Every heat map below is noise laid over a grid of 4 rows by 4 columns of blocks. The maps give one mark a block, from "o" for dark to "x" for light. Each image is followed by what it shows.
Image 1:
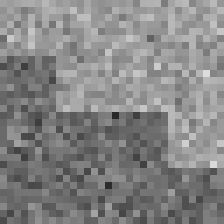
x x x x
o x x x
o o o x
o o o o
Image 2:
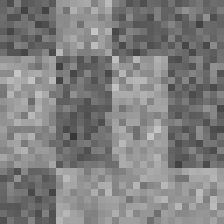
o x o o
x o x o
x o x o
o x x x
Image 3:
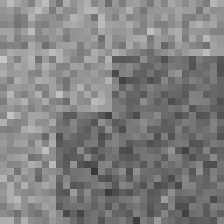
x x x x
x x o o
x o o o
x o o o
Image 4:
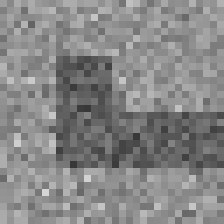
x x x x
x o x x
x o o o
x x x x
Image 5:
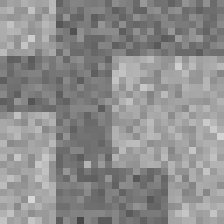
x o o o
o o x x
x o x x
x o o x
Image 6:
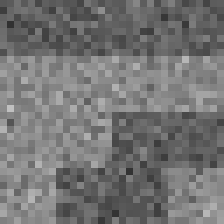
o o o o
x x x x
x x o o
x o o x
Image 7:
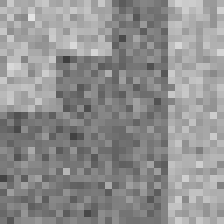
x x o x
x o o x
o o o x
o o o x
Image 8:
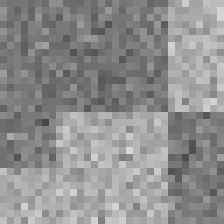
o o o x
o o o x
o x x o
x x x o
